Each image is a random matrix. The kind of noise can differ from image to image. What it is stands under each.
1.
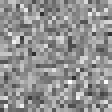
independent entries
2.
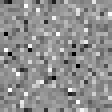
heavy tails
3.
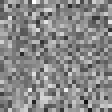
low rank plus noise
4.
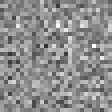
low rank plus noise
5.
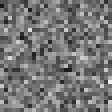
independent entries
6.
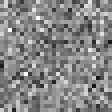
independent entries
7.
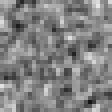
blotchy
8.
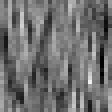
streaked along the columns
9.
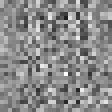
low rank plus noise
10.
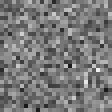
independent entries
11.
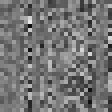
columns of uneven size
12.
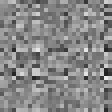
low rank plus noise
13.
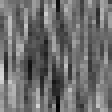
streaked along the columns
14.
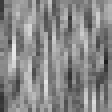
streaked along the columns
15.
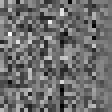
columns of uneven size
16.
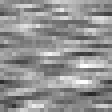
streaked along the rows
